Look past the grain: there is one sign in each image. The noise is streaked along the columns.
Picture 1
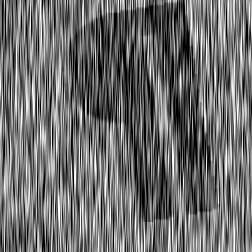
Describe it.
dark pilcrow
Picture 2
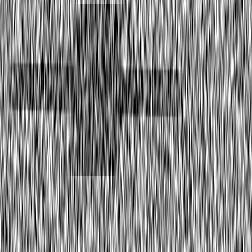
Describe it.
dark plus sign
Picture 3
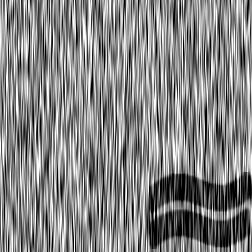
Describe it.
dark approximately sign, bottom right
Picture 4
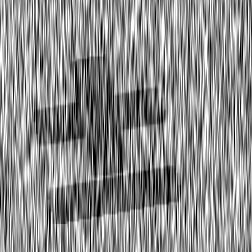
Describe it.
dark plus-minus sign
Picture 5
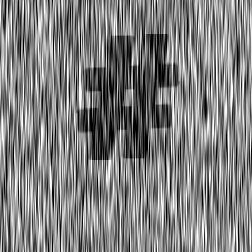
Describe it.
dark hash sign
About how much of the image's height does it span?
half
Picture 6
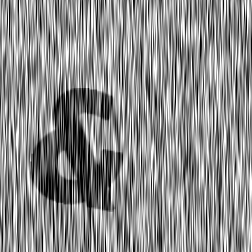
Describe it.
dark ampersand
